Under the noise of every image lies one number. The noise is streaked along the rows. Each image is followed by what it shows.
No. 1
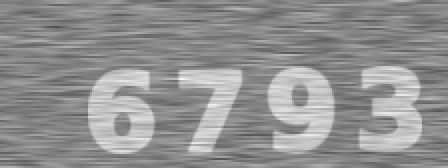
6793
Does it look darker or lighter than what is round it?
lighter
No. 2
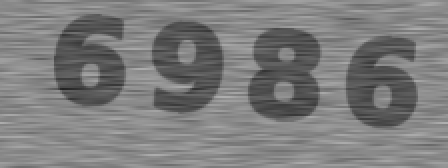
6986
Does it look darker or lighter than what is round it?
darker
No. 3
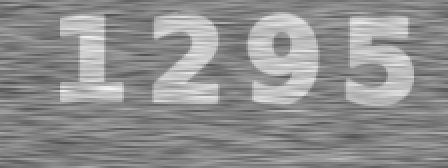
1295
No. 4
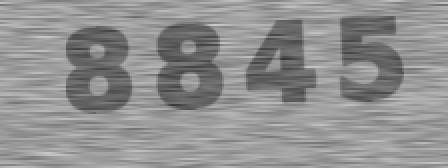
8845
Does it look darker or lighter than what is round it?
darker
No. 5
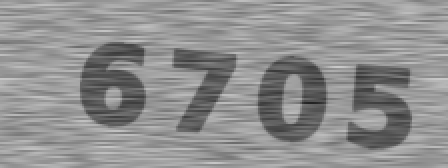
6705
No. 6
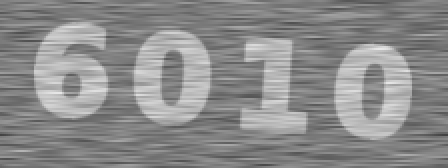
6010
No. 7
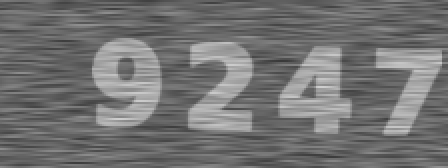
9247
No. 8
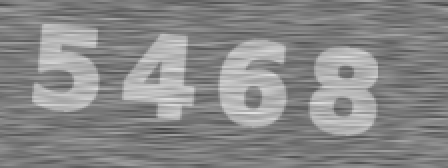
5468
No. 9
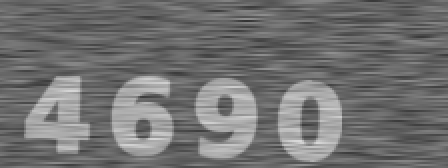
4690
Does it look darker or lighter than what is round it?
lighter
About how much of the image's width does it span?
two thirds
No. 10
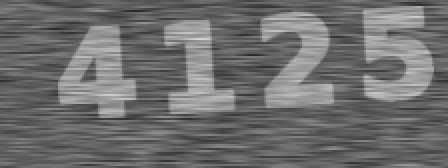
4125
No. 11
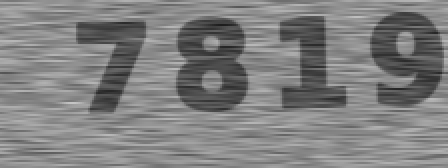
7819
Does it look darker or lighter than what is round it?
darker
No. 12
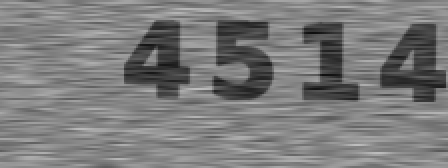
4514
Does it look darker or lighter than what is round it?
darker
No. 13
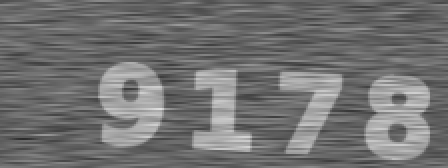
9178
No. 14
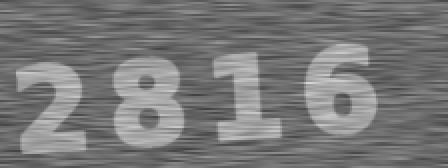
2816
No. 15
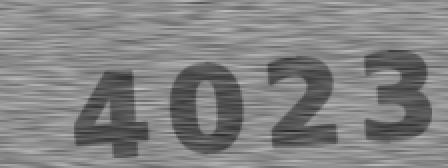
4023
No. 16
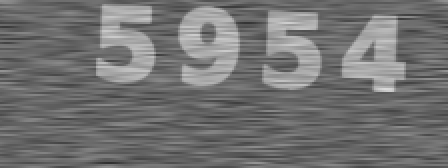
5954
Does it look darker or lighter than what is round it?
lighter
